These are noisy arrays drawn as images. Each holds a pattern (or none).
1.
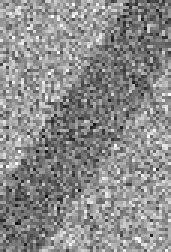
a diagonal band
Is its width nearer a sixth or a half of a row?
a half
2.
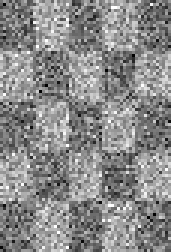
a checkerboard
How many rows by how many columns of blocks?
5 by 5
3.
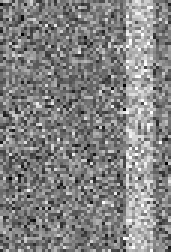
one band of columns
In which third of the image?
right
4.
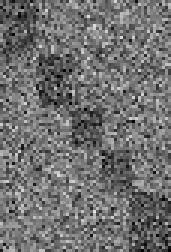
blocks along the diagonal
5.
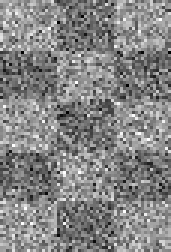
a checkerboard
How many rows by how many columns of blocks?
5 by 3
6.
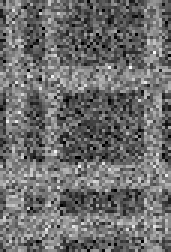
bands of rows crossing bands of columns
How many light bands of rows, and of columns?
3 and 3
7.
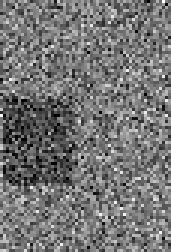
one block
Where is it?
middle left
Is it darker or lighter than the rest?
darker
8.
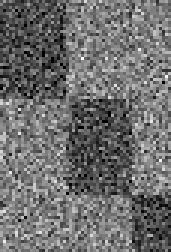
blocks along the diagonal
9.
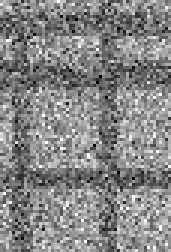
bands of rows crossing bands of columns
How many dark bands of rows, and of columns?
3 and 2
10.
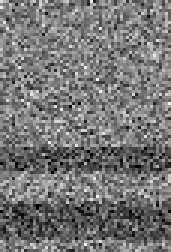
bands of rows
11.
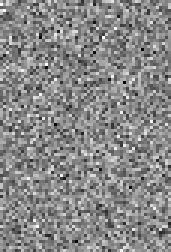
only noise
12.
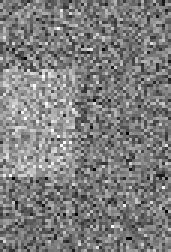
one block
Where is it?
middle left
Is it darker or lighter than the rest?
lighter
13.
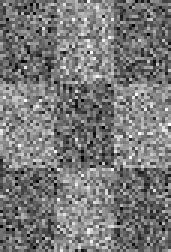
a checkerboard
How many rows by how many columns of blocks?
3 by 3
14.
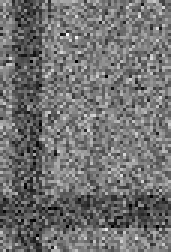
bands of rows crossing bands of columns
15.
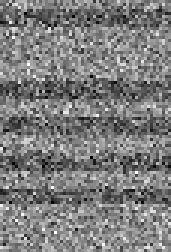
bands of rows
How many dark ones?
5
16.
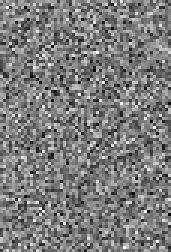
only noise
